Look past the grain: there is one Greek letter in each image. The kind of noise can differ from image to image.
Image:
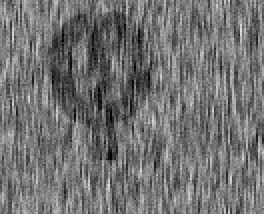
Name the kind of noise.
streaked along the columns
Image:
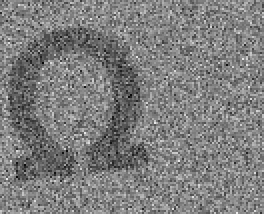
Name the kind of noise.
independent entries
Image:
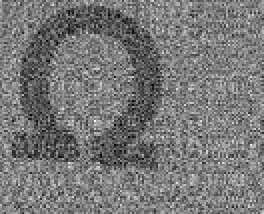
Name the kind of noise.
low rank plus noise
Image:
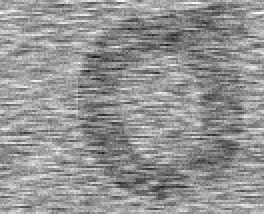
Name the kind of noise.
streaked along the rows
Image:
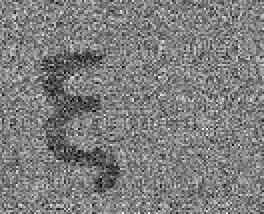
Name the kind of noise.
low rank plus noise
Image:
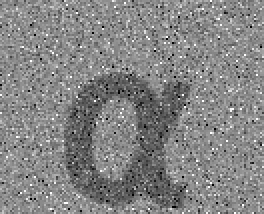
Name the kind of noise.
heavy tails
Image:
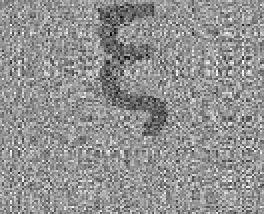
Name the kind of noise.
low rank plus noise
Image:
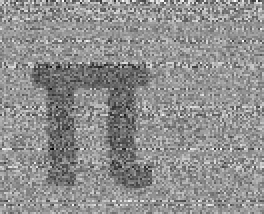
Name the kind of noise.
rows of uneven size
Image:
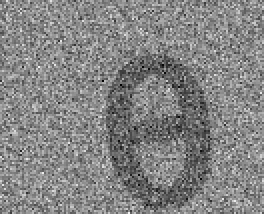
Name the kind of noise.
independent entries
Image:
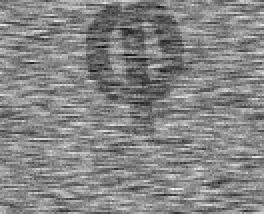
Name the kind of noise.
streaked along the rows
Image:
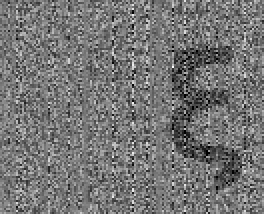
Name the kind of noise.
columns of uneven size
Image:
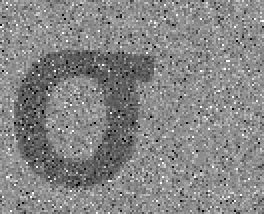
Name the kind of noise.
heavy tails
